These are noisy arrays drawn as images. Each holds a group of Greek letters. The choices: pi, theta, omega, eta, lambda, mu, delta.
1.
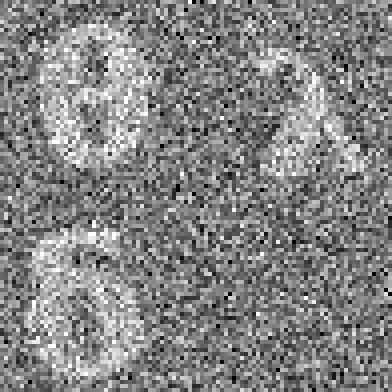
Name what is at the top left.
theta
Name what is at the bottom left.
delta
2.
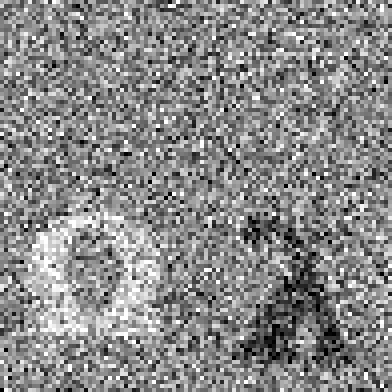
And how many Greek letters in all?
2
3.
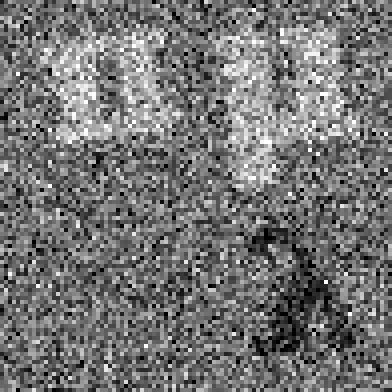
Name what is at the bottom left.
nothing
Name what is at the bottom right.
lambda
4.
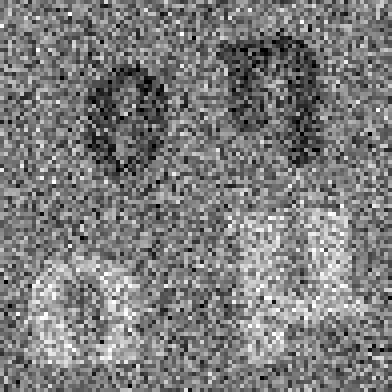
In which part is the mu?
bottom right
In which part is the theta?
top left
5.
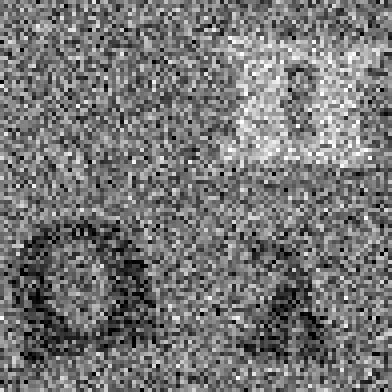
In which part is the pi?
top right
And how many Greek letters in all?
3
